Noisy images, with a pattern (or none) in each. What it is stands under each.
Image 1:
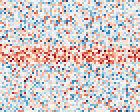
one horizontal stripe
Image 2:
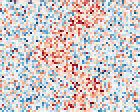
a wavy band
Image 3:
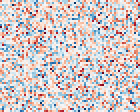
only noise
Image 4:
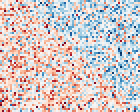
a sharp edge
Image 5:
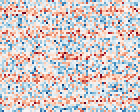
horizontal stripes
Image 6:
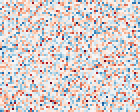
only noise
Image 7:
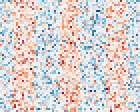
vertical stripes
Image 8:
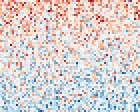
a smooth slope
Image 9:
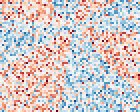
spokes from one point
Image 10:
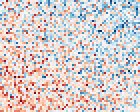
a smooth slope
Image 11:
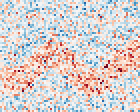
a wavy band
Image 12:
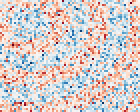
rings round one point
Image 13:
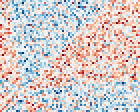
spokes from one point
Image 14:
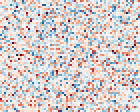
only noise
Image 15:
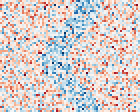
a wavy band
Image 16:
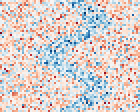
a wavy band
